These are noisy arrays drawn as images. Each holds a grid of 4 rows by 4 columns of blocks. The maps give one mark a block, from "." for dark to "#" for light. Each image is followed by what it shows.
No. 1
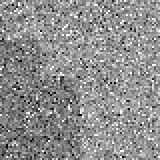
####
.###
..##
..##
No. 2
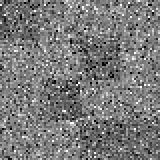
.###
##.#
#.##
##..
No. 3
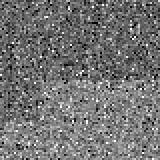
....
....
.###
####
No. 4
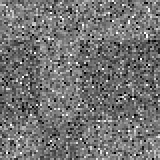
####
.#..
.#..
#.##
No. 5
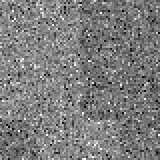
##..
##..
##..
.##.
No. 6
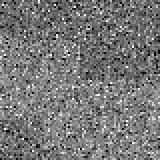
....
##..
####
.###
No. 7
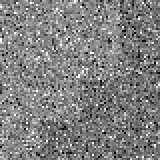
###.
###.
##..
#...
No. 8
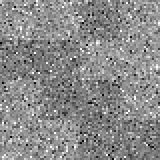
##.#
..##
#..#
##..
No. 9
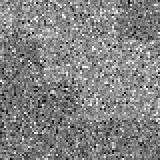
###.
.###
..##
....
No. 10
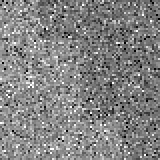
#...
##..
##..
###.
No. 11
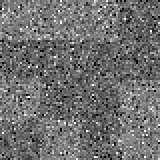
###.
....
#..#
.#.#
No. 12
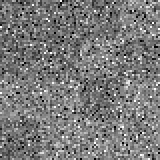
...#
..#.
##.#
.###
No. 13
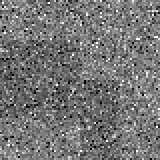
####
..##
...#
##.#
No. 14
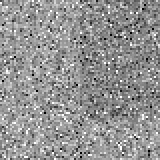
##..
##..
##..
####
